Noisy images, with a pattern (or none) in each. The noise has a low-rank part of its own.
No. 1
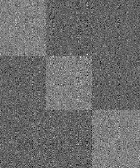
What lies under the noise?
blocks along the diagonal
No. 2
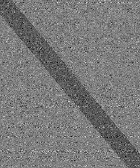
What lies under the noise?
a diagonal band
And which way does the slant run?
top left to bottom right
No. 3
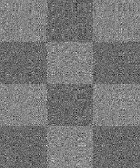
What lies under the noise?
a checkerboard
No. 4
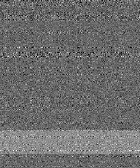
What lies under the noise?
one band of rows
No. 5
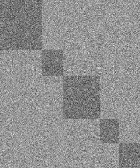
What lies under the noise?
blocks along the diagonal
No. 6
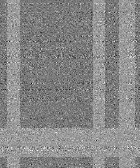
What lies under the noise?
bands of rows crossing bands of columns
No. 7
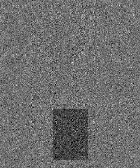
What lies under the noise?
one block
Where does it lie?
bottom middle
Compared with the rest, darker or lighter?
darker
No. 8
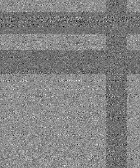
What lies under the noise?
bands of rows crossing bands of columns
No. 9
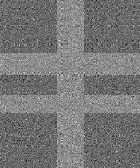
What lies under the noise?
bands of rows crossing bands of columns
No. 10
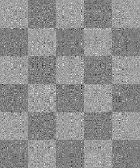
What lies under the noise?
a checkerboard
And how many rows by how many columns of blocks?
6 by 5
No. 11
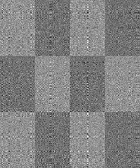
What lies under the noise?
a checkerboard
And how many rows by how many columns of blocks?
3 by 4
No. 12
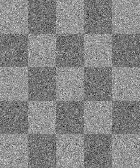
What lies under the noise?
a checkerboard
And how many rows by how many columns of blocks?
5 by 5
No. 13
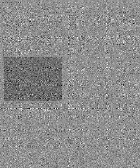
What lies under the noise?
one block
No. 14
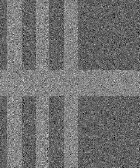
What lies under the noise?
bands of rows crossing bands of columns
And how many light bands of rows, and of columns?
1 and 3
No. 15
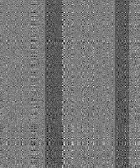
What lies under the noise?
bands of columns
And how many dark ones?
2
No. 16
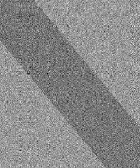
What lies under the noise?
a diagonal band
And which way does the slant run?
top left to bottom right
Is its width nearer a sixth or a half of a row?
a half
